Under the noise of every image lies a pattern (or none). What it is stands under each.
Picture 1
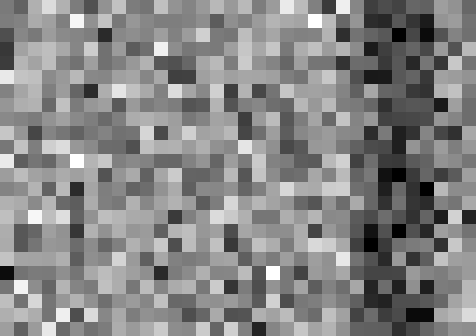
one vertical stripe
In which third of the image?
right
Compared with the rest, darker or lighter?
darker
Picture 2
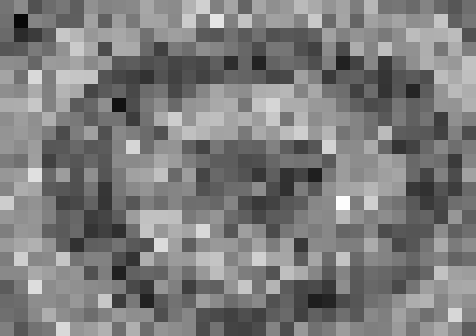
rings round one point
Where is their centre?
centre
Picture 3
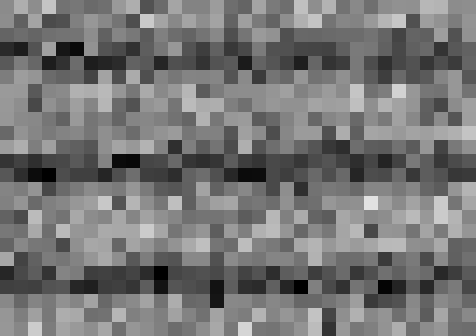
horizontal stripes
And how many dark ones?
3
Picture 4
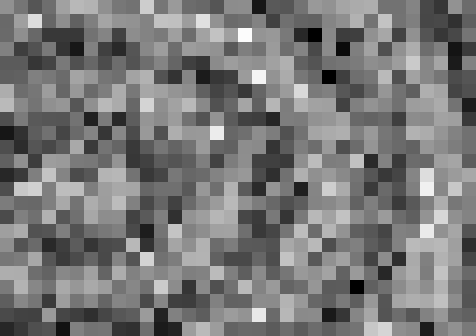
rings round one point
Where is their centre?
middle left
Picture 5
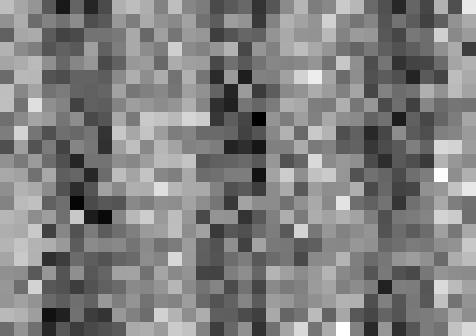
vertical stripes
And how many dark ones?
3
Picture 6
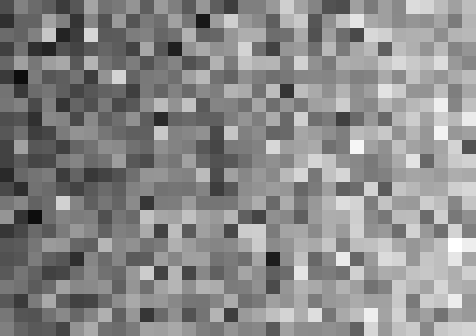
a smooth slope
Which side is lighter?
right
